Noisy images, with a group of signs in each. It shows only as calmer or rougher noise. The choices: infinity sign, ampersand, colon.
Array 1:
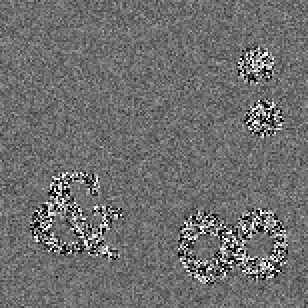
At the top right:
colon
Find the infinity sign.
bottom right
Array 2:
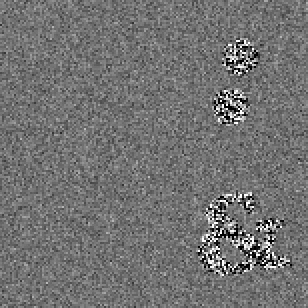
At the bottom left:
nothing
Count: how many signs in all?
2
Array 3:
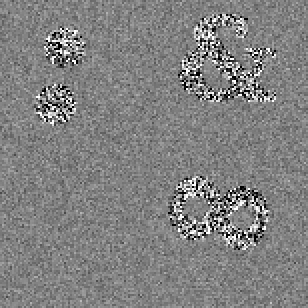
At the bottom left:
nothing
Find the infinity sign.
bottom right
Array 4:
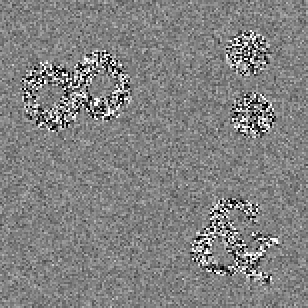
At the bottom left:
nothing
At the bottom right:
ampersand
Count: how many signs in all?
3
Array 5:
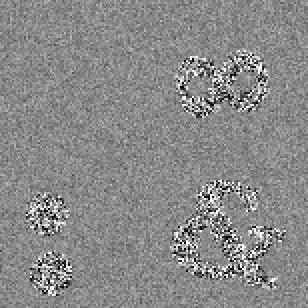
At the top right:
infinity sign
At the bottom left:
colon
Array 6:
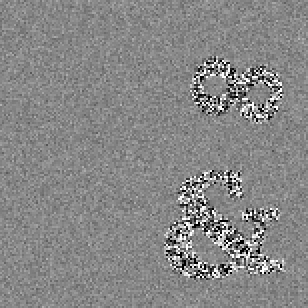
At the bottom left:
nothing
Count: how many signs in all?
2
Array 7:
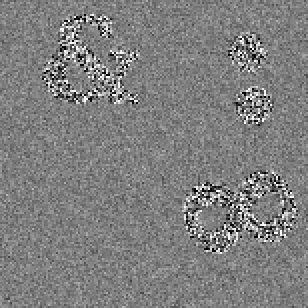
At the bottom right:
infinity sign
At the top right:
colon
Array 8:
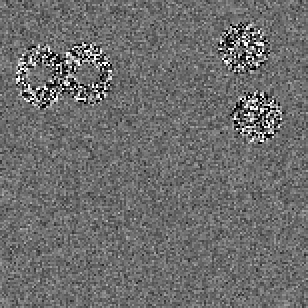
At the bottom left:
nothing
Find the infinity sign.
top left
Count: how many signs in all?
2
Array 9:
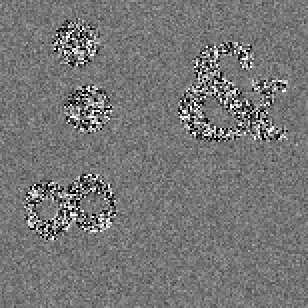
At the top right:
ampersand
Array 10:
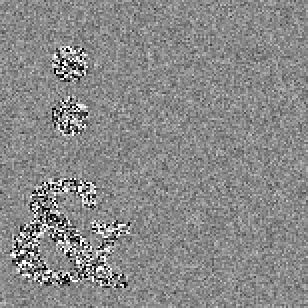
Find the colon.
top left
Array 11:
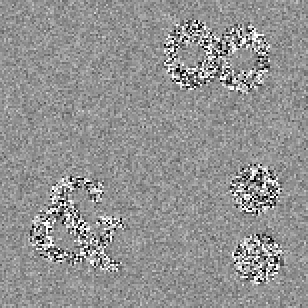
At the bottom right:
colon
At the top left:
nothing
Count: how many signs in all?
3
